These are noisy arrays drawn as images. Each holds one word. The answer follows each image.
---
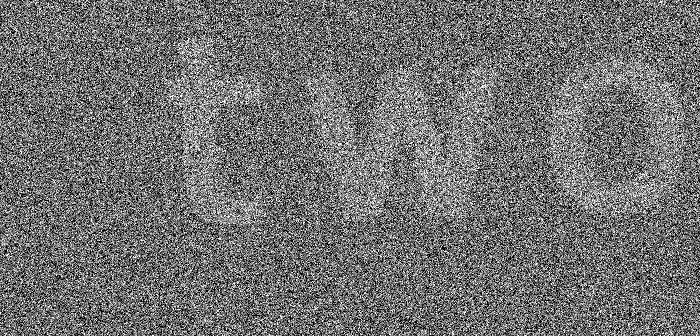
two
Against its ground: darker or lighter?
lighter
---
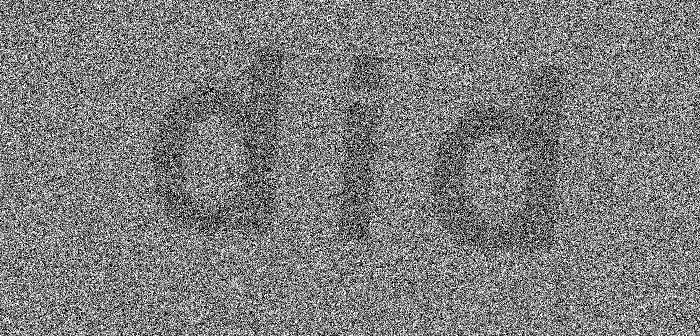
did
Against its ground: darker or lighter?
darker
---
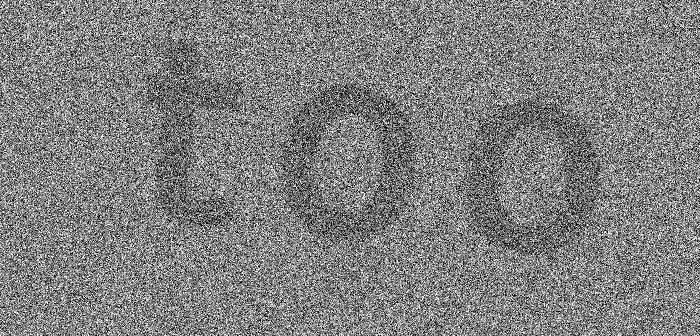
too
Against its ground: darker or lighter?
darker
